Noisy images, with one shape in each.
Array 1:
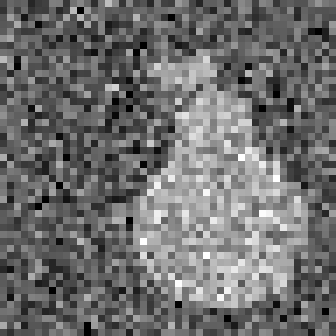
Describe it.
light pear
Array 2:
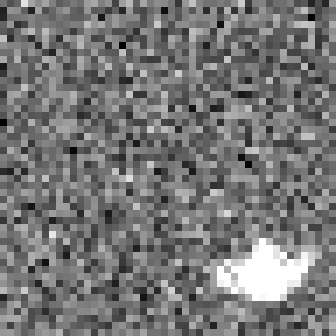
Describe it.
light teapot, bottom right
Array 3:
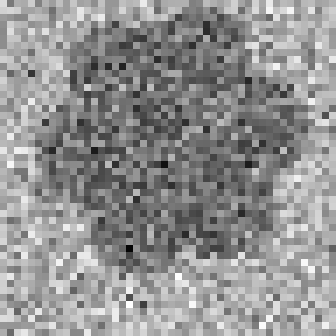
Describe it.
dark flower
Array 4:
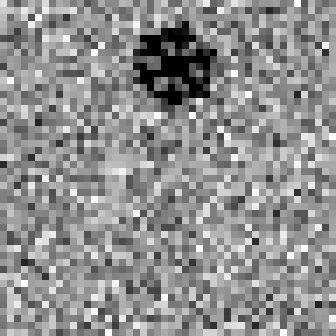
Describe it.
dark snowflake, top middle
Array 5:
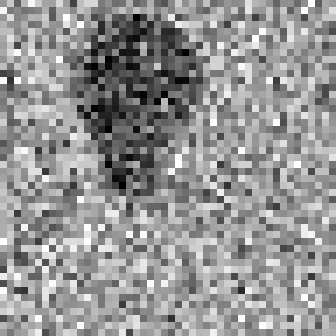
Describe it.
dark light bulb
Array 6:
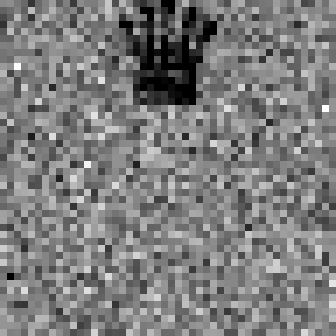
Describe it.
dark chess queen, top middle
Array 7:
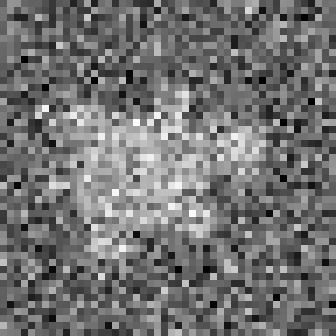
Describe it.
light turtle
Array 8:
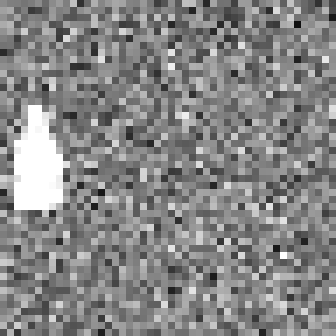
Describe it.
light bottle, middle left
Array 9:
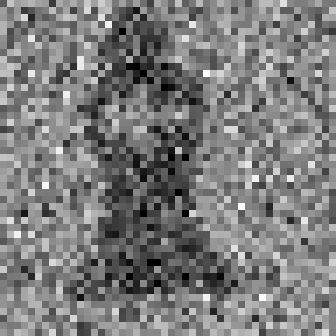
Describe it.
dark chess bishop
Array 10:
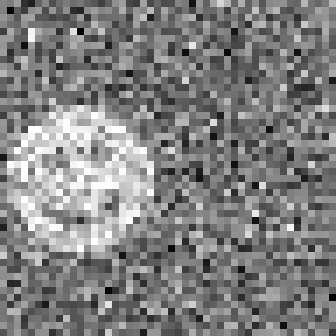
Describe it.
light smiling face, middle left
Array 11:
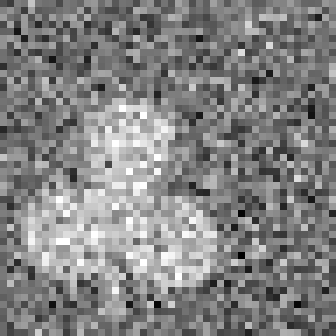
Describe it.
light club
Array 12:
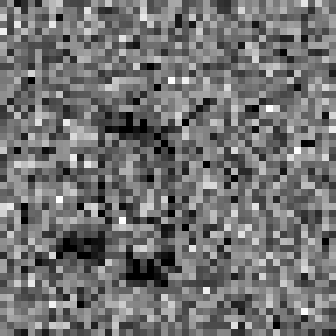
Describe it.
dark pair of musical notes
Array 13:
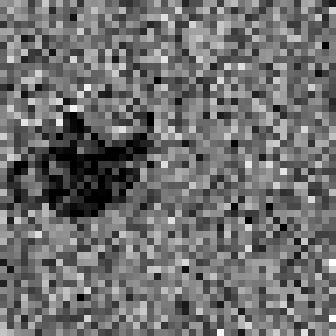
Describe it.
dark teapot, middle left
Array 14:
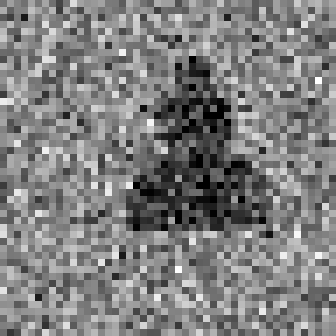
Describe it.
dark chess pawn
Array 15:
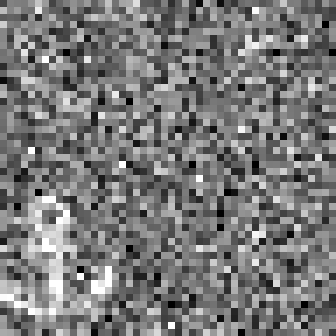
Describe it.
light anchor, bottom left
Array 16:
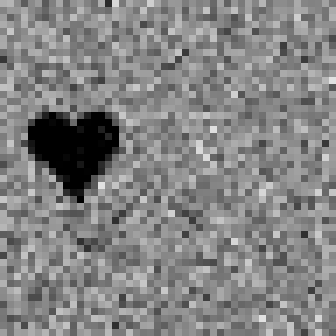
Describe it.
dark heart, middle left
